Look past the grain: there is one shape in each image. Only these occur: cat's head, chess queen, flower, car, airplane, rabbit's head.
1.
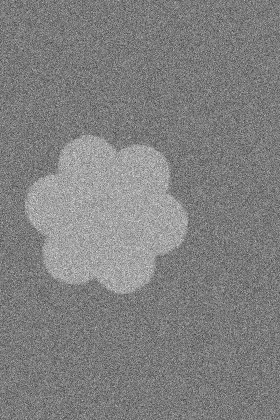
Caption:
light flower
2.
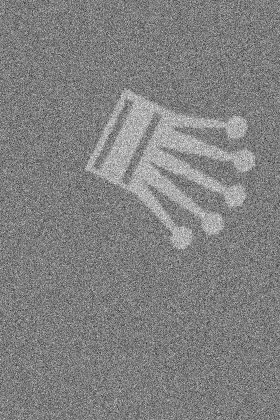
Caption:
light chess queen
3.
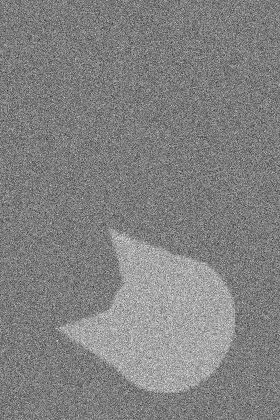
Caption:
light cat's head
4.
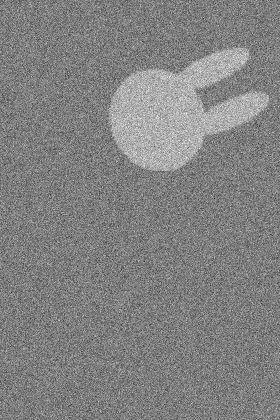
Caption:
light rabbit's head
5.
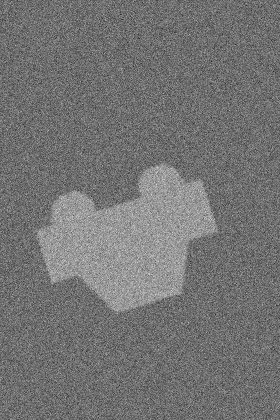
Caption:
light car
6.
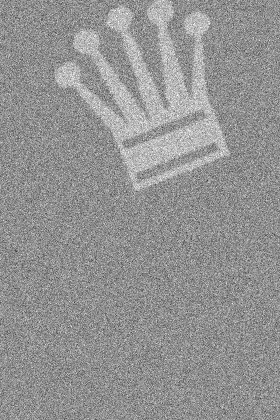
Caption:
light chess queen
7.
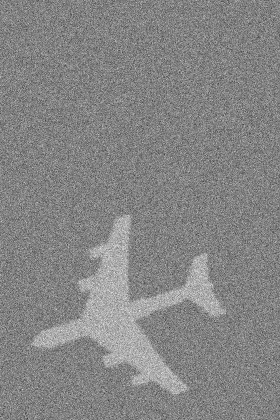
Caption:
light airplane
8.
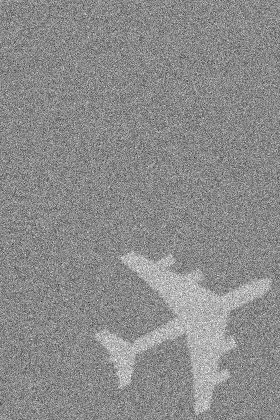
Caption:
light airplane
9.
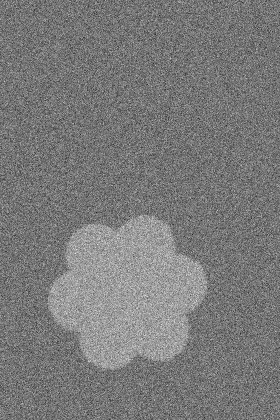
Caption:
light flower
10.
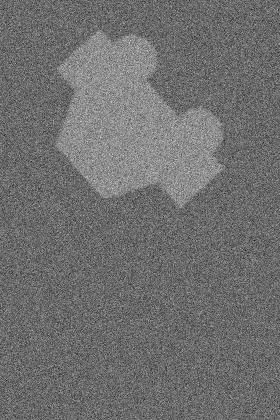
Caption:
light car
